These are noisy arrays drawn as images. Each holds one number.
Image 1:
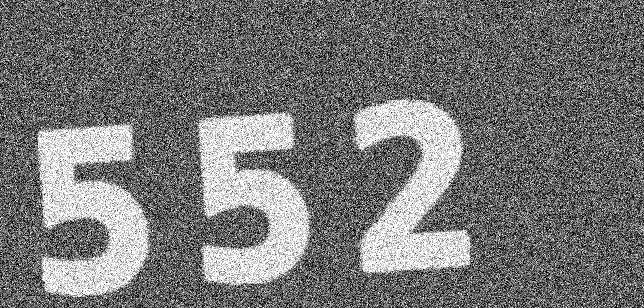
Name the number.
552
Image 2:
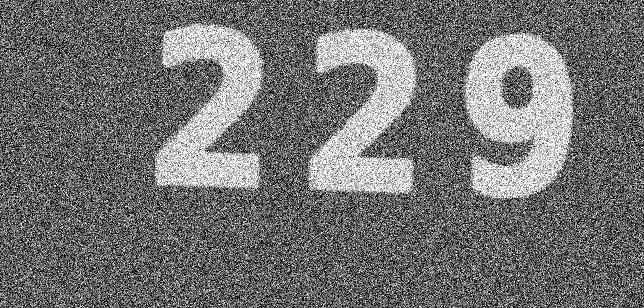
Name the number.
229
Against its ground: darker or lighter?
lighter
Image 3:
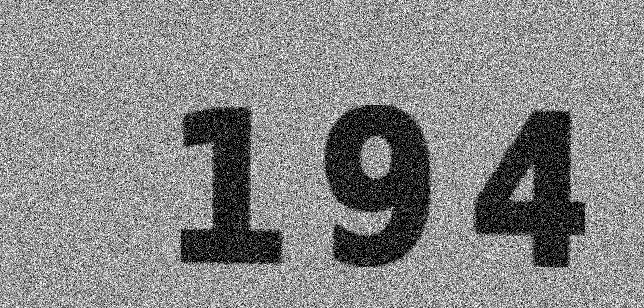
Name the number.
194
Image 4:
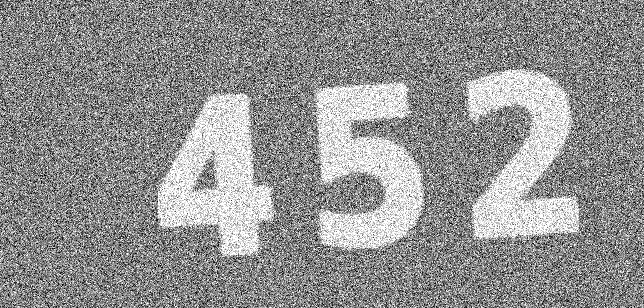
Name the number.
452
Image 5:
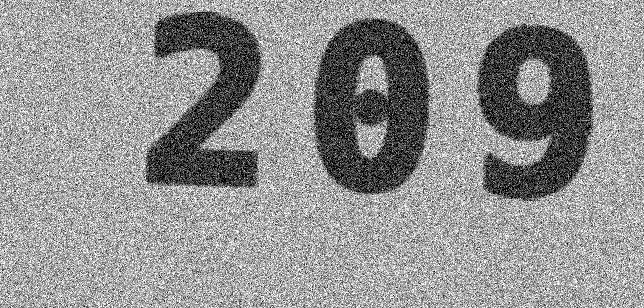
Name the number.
209
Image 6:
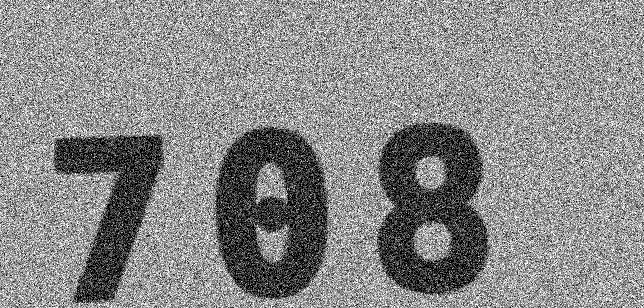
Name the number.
708
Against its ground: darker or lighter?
darker
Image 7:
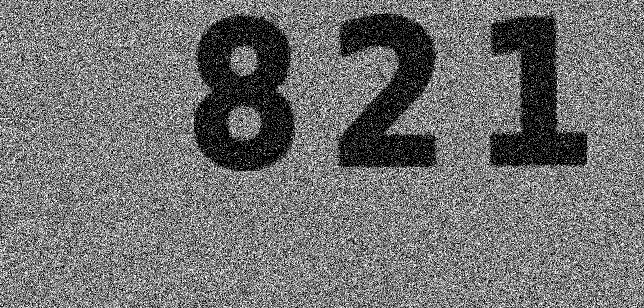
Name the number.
821
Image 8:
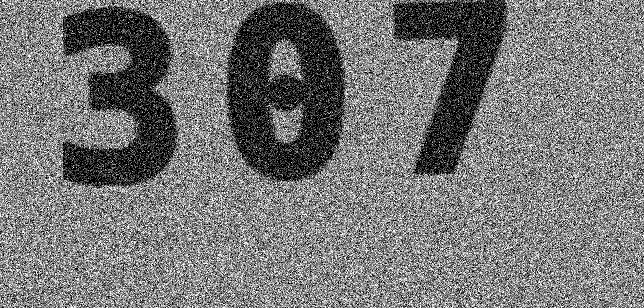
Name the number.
307
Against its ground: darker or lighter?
darker
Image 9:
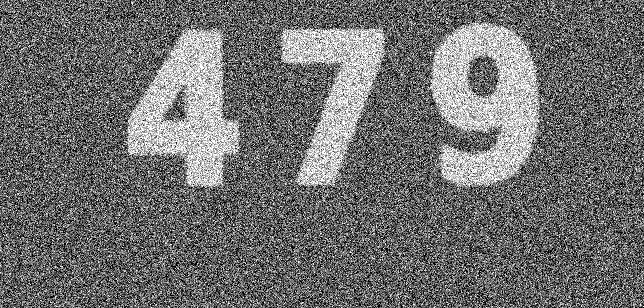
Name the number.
479
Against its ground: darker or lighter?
lighter
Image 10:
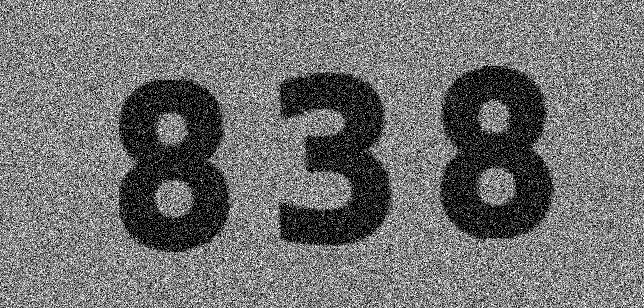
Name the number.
838
